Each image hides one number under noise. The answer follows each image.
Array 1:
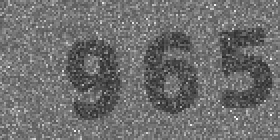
965
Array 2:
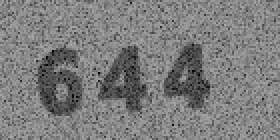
644
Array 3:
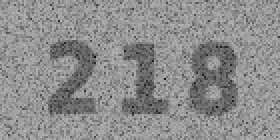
218
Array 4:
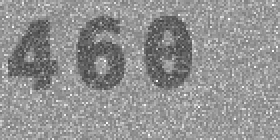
460
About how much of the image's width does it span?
two thirds
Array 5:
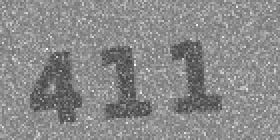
411
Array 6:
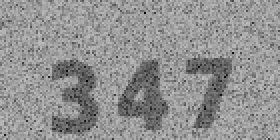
347
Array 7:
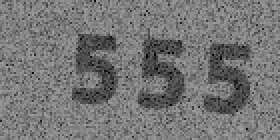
555
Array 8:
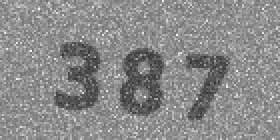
387
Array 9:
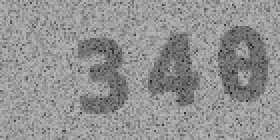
340
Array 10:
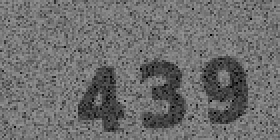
439
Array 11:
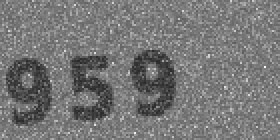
959
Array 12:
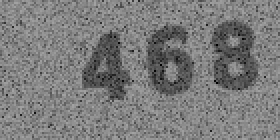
468
